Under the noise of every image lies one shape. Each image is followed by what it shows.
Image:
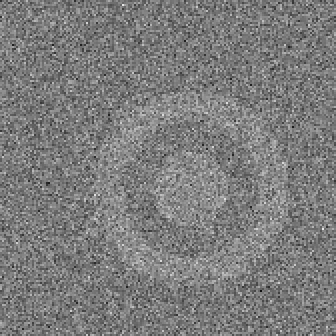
light bullseye
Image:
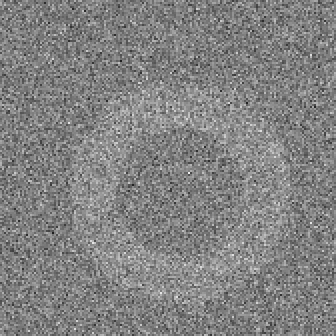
light ring
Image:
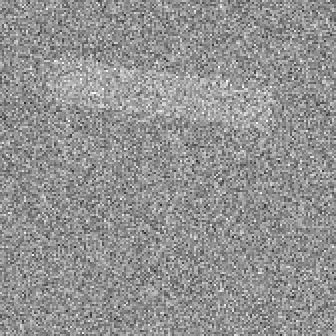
light bar
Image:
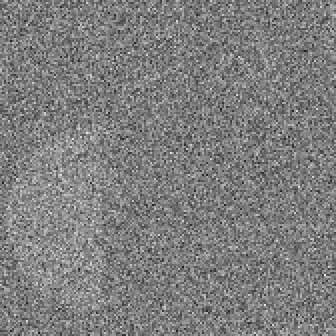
light half disc
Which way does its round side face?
left
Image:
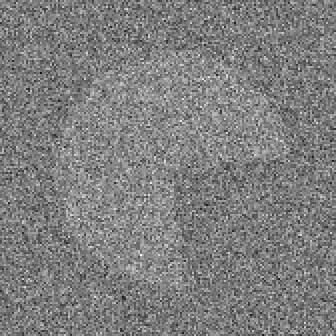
light disc with a wedge cut out
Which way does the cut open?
down and right
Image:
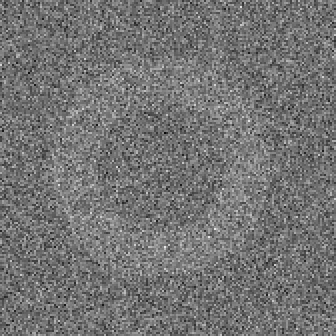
light ring
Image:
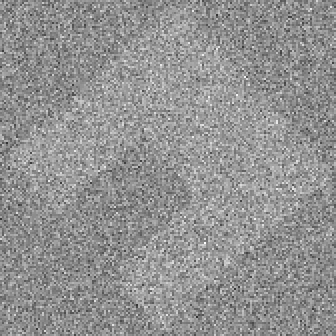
light square with a notch
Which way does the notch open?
down and left
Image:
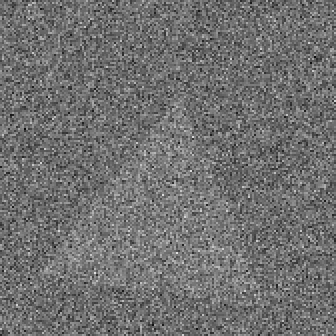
light triangle
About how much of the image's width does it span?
two thirds
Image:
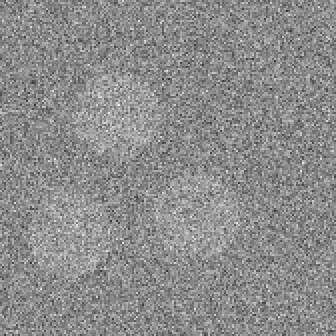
light three dots
